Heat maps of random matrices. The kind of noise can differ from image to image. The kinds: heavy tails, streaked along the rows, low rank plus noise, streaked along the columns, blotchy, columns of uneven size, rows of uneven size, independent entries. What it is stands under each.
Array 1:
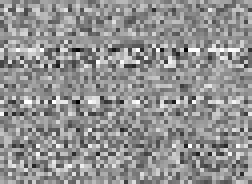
rows of uneven size
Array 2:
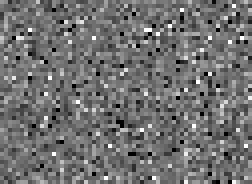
heavy tails
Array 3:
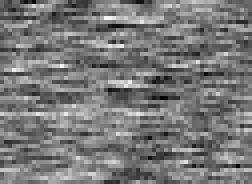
streaked along the rows
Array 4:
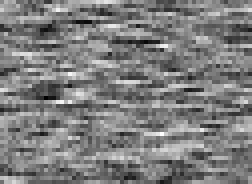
streaked along the rows
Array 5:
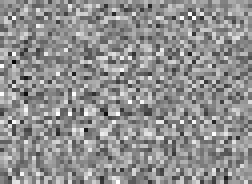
low rank plus noise
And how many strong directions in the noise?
two
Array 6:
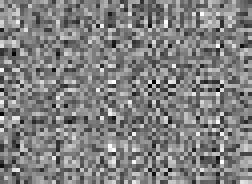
low rank plus noise
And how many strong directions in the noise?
one
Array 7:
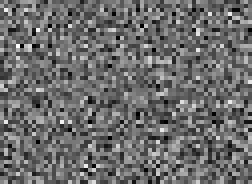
low rank plus noise
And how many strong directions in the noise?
five to eight
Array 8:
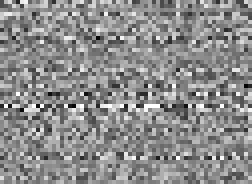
rows of uneven size
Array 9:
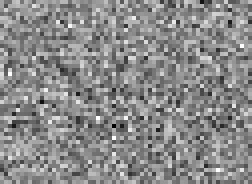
low rank plus noise
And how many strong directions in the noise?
five to eight
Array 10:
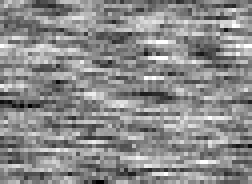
streaked along the rows
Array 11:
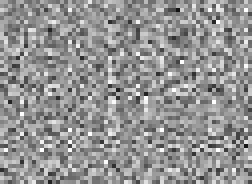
low rank plus noise
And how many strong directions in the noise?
two
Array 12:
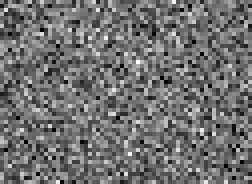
independent entries
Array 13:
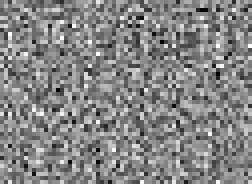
low rank plus noise
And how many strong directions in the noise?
three or four
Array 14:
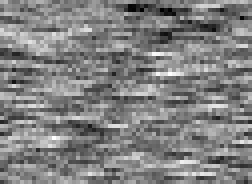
streaked along the rows
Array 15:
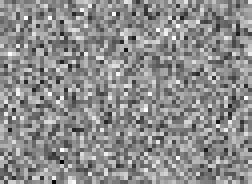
independent entries
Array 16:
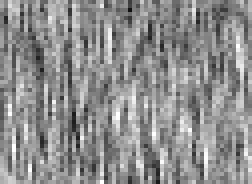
streaked along the columns
